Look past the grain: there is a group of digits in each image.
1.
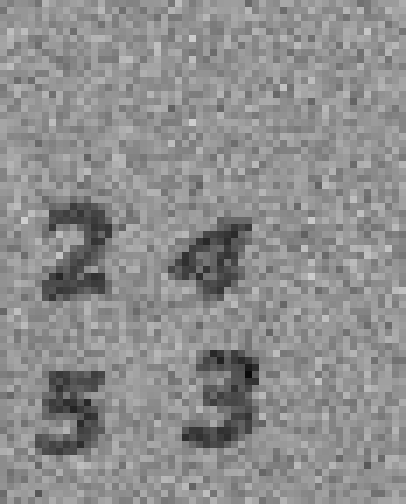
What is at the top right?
nothing
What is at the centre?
4
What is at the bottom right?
nothing
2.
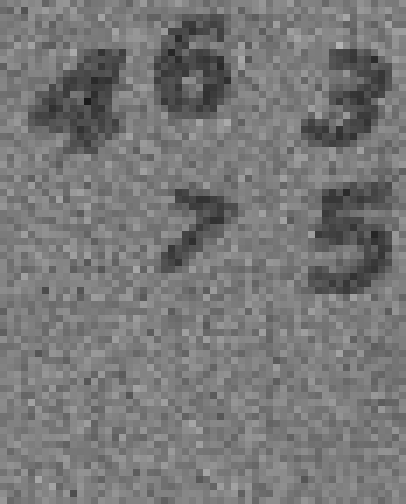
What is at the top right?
3
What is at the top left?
4
